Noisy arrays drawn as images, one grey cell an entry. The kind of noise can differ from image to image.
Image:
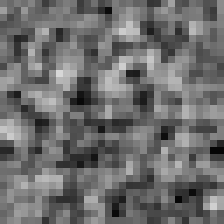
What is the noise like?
blotchy
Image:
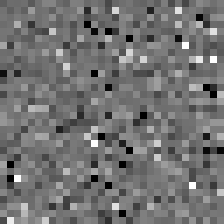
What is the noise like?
heavy tails
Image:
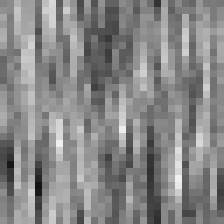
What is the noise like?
streaked along the columns
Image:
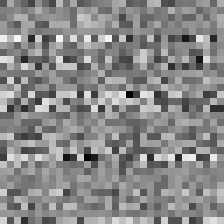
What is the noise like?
rows of uneven size
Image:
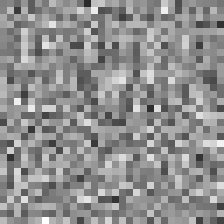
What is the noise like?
low rank plus noise
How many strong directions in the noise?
three or four
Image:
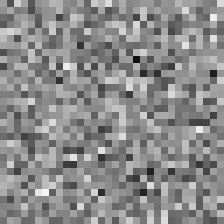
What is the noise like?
independent entries
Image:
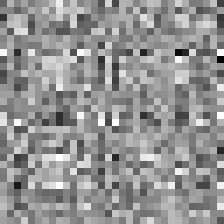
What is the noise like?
low rank plus noise
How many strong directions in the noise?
two
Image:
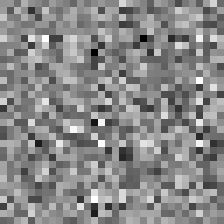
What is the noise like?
low rank plus noise
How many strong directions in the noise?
three or four
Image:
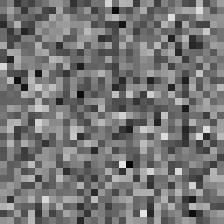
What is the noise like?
independent entries
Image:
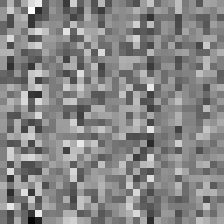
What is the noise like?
columns of uneven size
